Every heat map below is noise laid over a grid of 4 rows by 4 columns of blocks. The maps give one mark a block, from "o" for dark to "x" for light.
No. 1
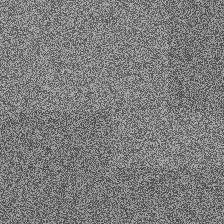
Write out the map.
xxxo
xxxo
ooxx
oooo
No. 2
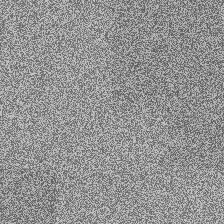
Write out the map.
xxoo
xxoo
xxxo
oxxx
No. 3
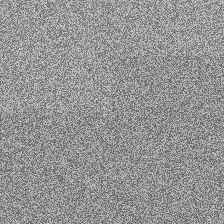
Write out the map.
xxxx
xxoo
oooo
oooo
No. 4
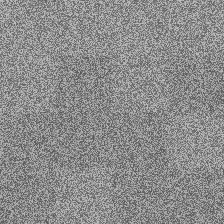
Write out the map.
xxxx
xoxo
ooox
oxoo
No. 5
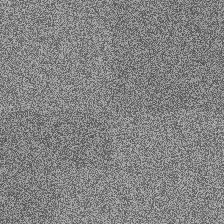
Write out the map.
xxoo
xxoo
ooxx
oxxx
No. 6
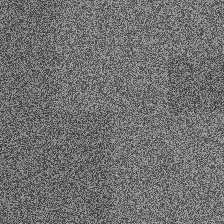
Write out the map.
oxxx
oxxo
ooxx
ooxx
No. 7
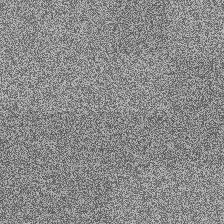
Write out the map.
xxox
xxxo
oooo
ooxx
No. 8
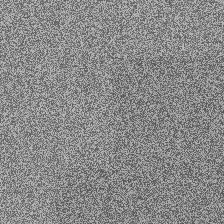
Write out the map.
xxxx
xxoo
xxoo
xooo
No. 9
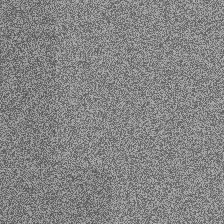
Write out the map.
oxxx
oxxx
oxxx
ooxx
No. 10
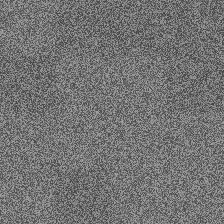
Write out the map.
xooo
oxxo
xxxx
xoxx
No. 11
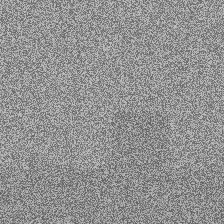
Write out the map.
xxxx
xxxx
xxox
oooo
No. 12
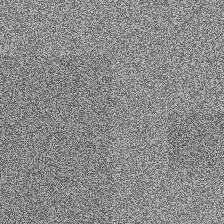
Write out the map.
xxxx
ooxx
ooxo
ooxx
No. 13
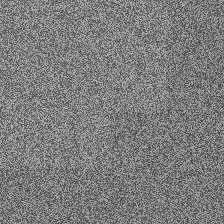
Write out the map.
xxxo
xxxo
xxoo
oooo
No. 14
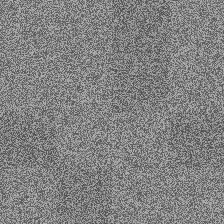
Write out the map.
xxox
xxox
oxxo
xoxx
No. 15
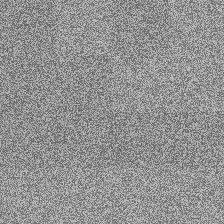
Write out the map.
oxox
ooxx
oooo
xxxx
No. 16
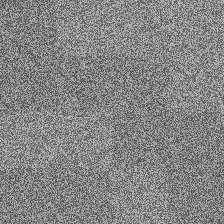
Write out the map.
oxxx
ooox
xxoo
ooxo
